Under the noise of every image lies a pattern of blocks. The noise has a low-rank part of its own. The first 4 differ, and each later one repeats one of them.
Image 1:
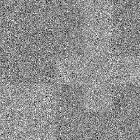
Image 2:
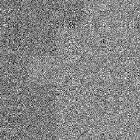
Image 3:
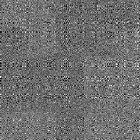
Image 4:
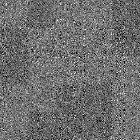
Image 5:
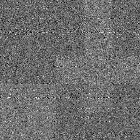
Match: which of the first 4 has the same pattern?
1
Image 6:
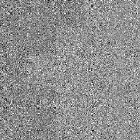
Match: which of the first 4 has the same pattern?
2
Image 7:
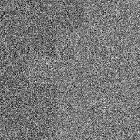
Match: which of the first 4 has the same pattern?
2
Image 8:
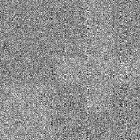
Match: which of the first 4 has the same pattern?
1
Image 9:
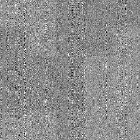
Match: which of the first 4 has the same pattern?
3
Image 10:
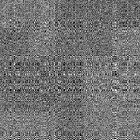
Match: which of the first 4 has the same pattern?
3
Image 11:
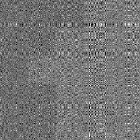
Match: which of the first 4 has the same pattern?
2
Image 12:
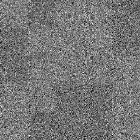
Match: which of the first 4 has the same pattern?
4
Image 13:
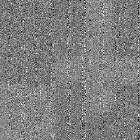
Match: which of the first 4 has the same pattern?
1
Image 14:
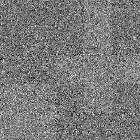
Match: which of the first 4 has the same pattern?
1
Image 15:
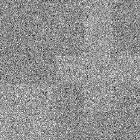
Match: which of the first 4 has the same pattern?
1
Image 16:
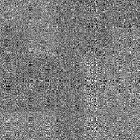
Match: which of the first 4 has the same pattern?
3
